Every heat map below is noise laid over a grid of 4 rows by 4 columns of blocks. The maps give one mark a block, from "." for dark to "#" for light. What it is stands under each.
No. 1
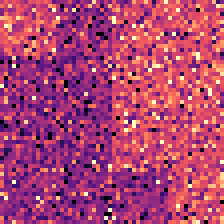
# . # #
. . # #
. . # #
. . . #
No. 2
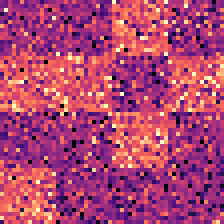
. . # .
# # . #
. . # .
# . . .
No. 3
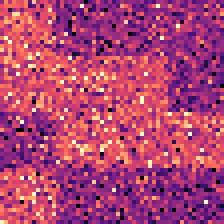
# . . .
# # # .
. # # #
# . . .
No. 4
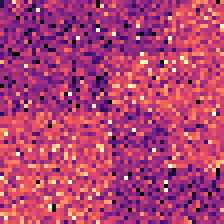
. . . #
. . # #
# # . #
# # . .
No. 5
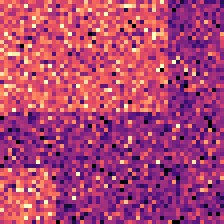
# # # .
# # # .
. . . .
# . . .
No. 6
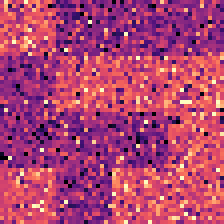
# . . .
. # # #
. . . #
# . # #
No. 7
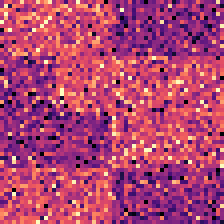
# # . .
. # # #
. . # #
# # . .
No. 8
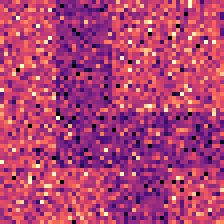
# . # #
# . # #
# . . .
# # . #
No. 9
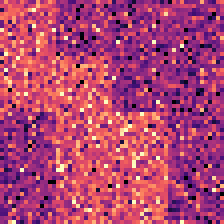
# . . .
# # . .
. # # .
. # # .
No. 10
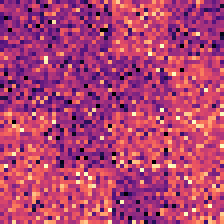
. . # .
. . . #
# . # #
# # . #
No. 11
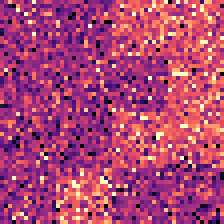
. . # #
. . . #
. . # #
. # . .
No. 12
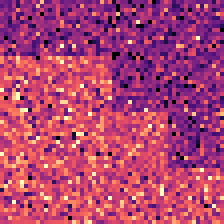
. . . .
# # . .
# # # .
# # # #
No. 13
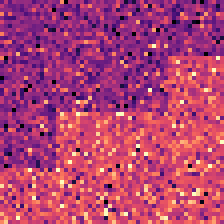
. . . .
. . . #
. # # #
# # # #
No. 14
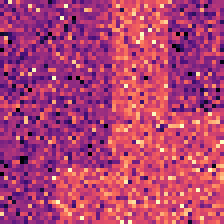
. . # .
. . # .
. . # #
. # # #
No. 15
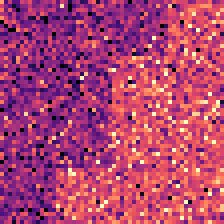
. . . #
. . # #
. . # #
. # # #
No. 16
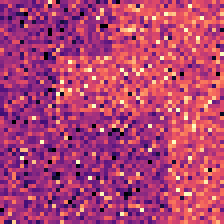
. . # #
. # # #
. . . #
. . . #
